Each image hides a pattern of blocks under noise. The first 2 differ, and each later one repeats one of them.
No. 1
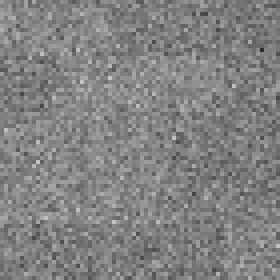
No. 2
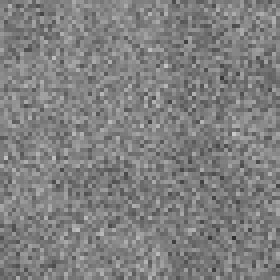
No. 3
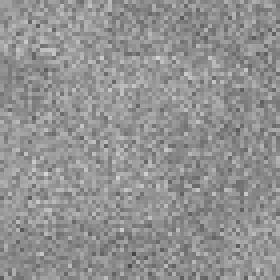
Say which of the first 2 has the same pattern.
1
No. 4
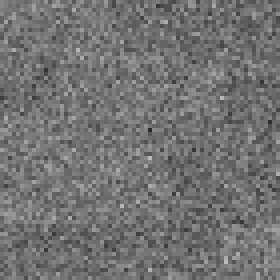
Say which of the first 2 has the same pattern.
1
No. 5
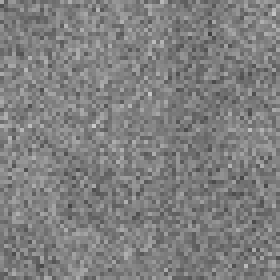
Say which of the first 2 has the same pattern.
2
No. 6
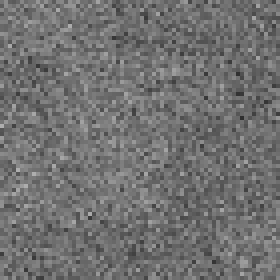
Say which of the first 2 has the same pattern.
1
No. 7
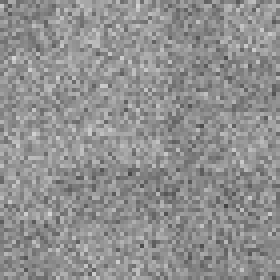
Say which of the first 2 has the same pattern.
2
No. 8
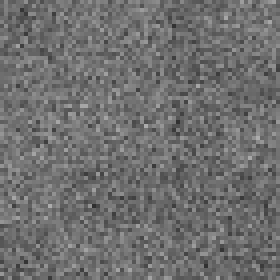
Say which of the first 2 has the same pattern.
2
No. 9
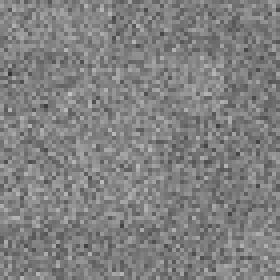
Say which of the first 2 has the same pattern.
1
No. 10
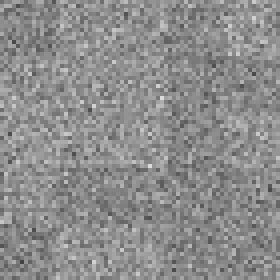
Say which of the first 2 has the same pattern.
2
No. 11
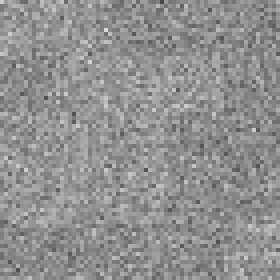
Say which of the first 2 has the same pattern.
1
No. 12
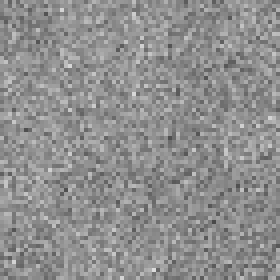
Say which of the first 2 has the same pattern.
2
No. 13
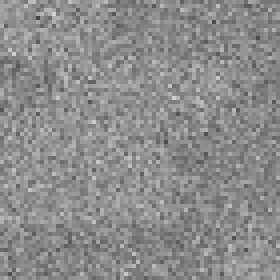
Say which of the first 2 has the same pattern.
1
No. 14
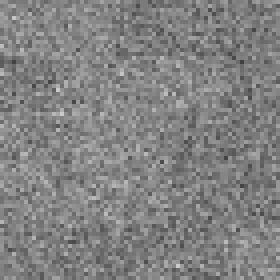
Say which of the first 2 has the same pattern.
1
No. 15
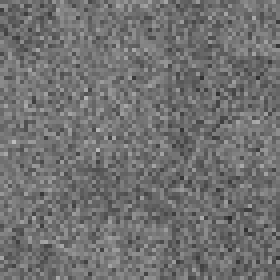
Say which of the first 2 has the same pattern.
2
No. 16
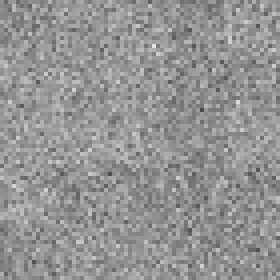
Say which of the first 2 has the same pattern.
2
